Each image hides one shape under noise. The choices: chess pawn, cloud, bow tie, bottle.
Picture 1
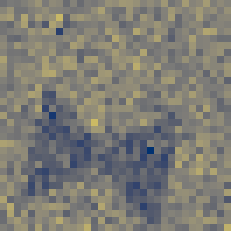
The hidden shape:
bow tie
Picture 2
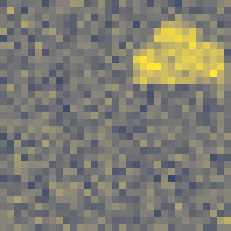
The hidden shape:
cloud
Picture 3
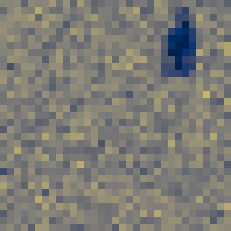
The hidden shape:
bottle
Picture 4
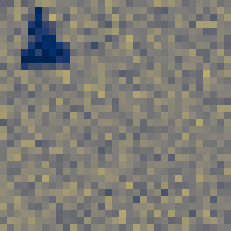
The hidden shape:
chess pawn
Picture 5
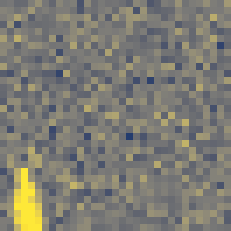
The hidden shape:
bottle
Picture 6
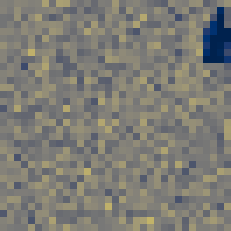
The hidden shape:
bottle
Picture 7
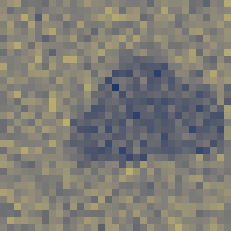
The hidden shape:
cloud
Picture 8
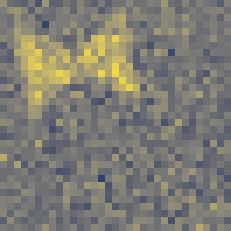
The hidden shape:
bow tie
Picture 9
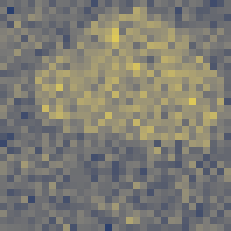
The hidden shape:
cloud
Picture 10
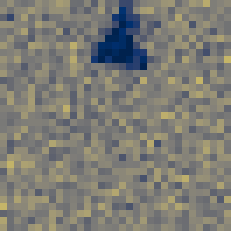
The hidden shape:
chess pawn
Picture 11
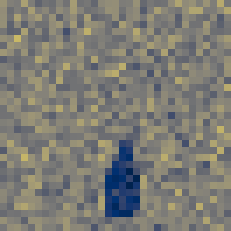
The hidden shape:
bottle
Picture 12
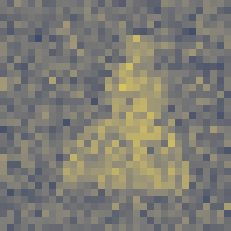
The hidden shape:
chess pawn
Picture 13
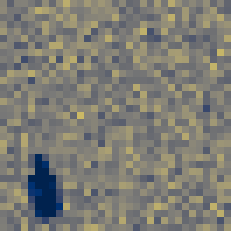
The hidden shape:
bottle
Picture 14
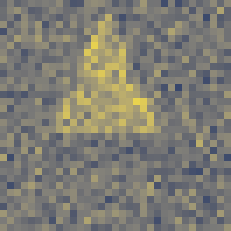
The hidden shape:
chess pawn
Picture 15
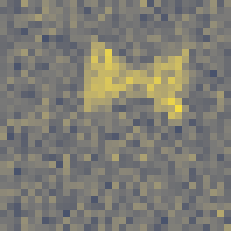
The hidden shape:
bow tie
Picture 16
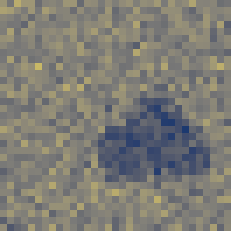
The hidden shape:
cloud
